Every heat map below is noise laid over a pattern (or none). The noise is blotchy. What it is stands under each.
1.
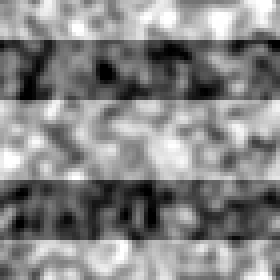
horizontal stripes
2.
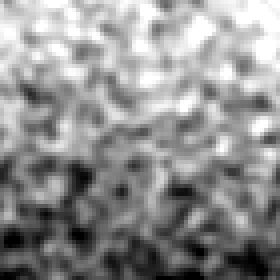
a smooth slope
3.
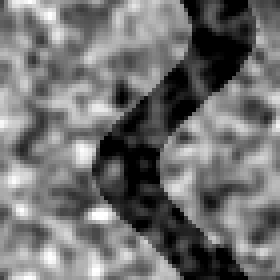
a wavy band
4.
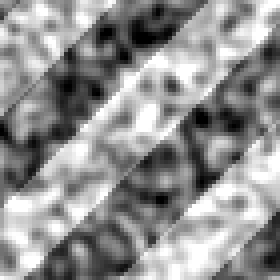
diagonal stripes
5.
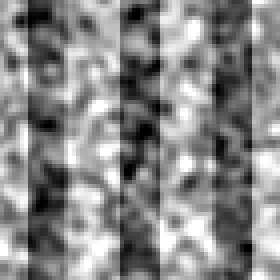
vertical stripes
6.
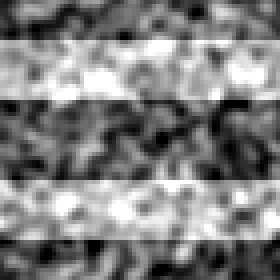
horizontal stripes
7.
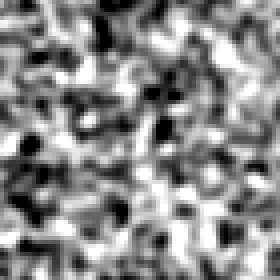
only noise
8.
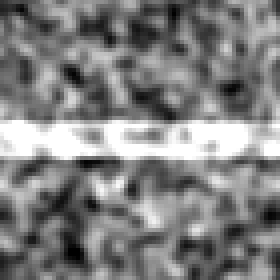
one horizontal stripe
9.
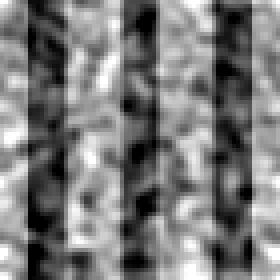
vertical stripes
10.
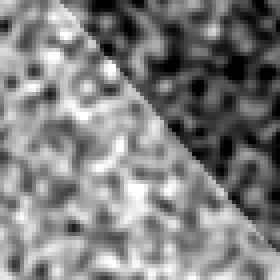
a sharp edge
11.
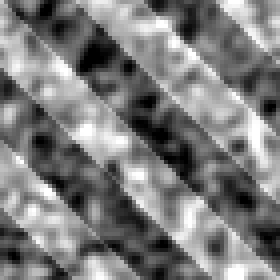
diagonal stripes
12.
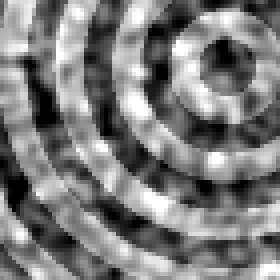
rings round one point
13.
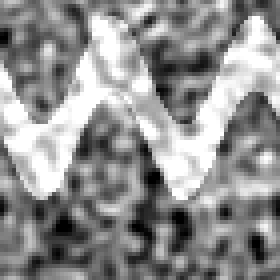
a wavy band
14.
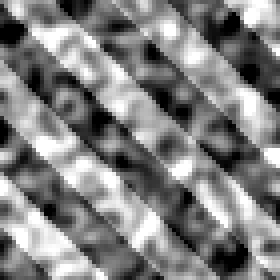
diagonal stripes
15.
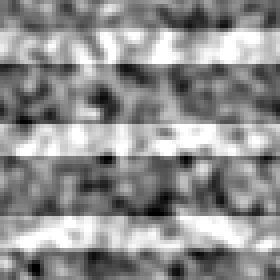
horizontal stripes
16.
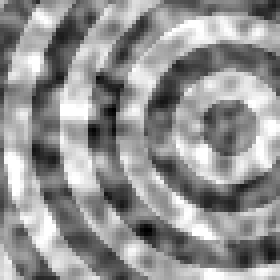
rings round one point
